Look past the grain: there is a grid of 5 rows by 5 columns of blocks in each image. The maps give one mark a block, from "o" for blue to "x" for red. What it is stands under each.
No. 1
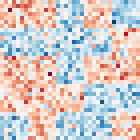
xxoxo
oooox
xxoxx
xxxoo
oxoox
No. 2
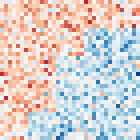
xxxxx
xxxoo
xxooo
xxooo
xoooo
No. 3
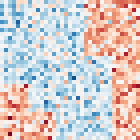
oooxx
oooxx
oooox
xooox
xxoox
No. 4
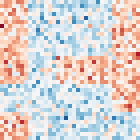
xooox
xooox
xoxxx
oooox
xoooo
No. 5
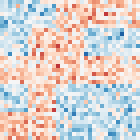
ooxxx
oxxoo
xxxxx
oxooo
xxooo
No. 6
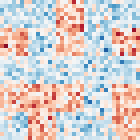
ooxoo
xoxox
ooooo
xxxox
oxoox
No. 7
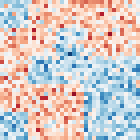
oxxxx
xxoxx
xoooo
xxxoo
oxxoo
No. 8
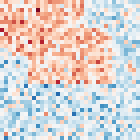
xxxoo
xxxxo
oxxxo
ooooo
ooooo
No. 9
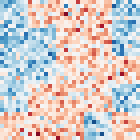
oxxxo
ooxxo
ooxxx
oxxxo
xxxox
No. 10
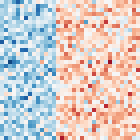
ooxxx
ooxxx
ooxxx
ooxxx
ooxxx
